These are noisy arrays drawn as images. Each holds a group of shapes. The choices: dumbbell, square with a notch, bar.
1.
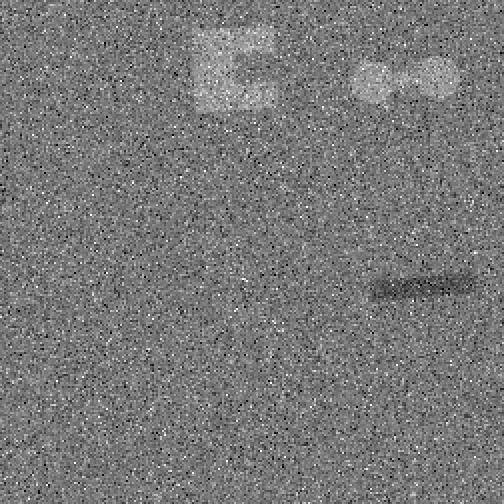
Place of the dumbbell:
top right
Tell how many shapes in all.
3
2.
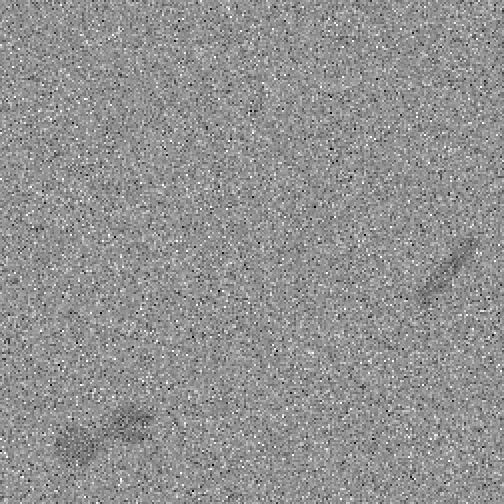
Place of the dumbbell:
bottom left
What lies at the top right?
nothing
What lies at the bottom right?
nothing
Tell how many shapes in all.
2
